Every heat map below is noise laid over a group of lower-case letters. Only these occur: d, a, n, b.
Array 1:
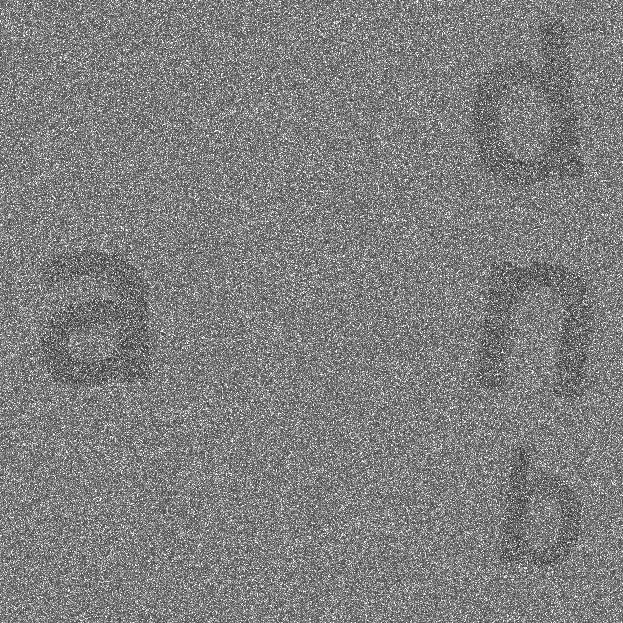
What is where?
top right: d; middle left: a; middle right: n; bottom right: b
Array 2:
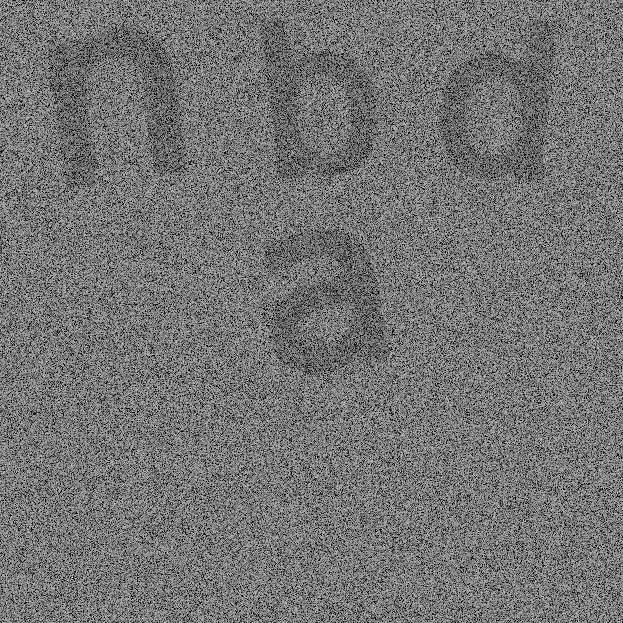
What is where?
top left: n; top middle: b; top right: d; centre: a
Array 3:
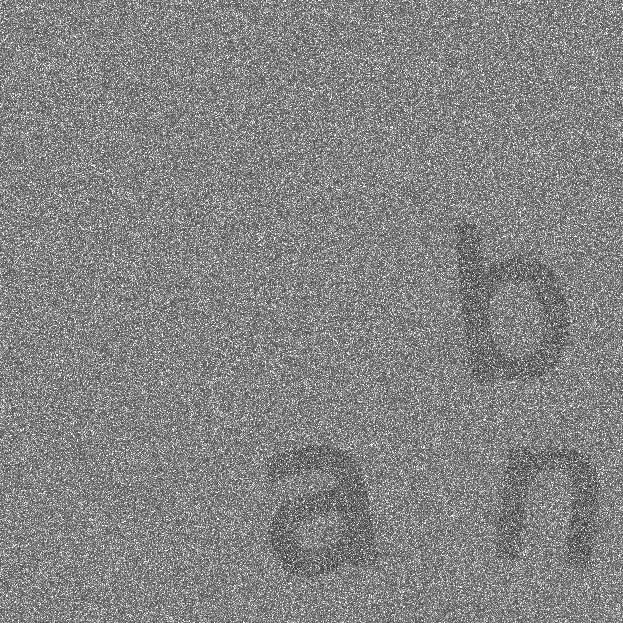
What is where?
middle right: b; bottom middle: a; bottom right: n
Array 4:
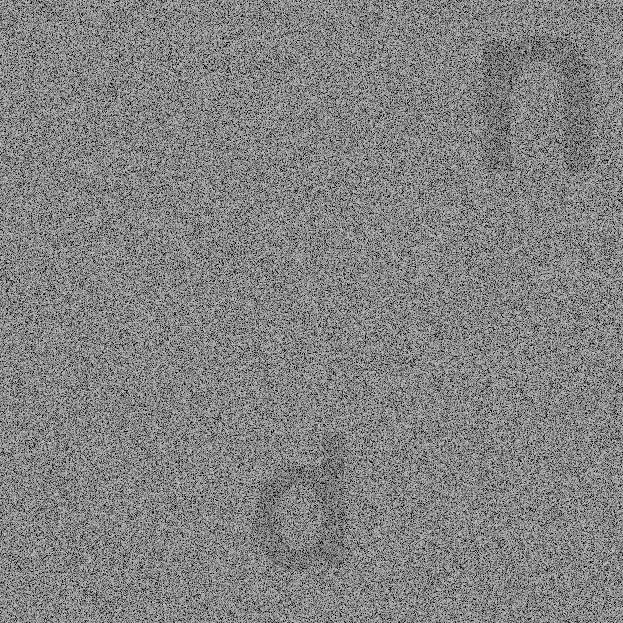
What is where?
top right: n; bottom middle: d
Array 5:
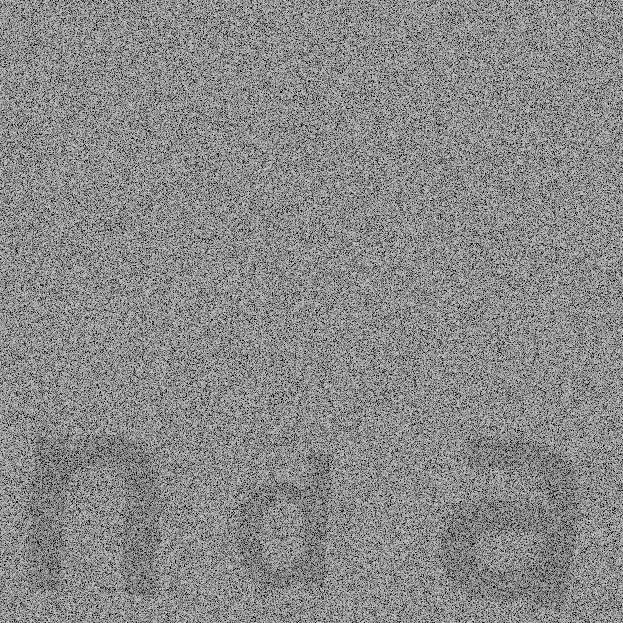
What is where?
bottom left: n; bottom middle: d; bottom right: a
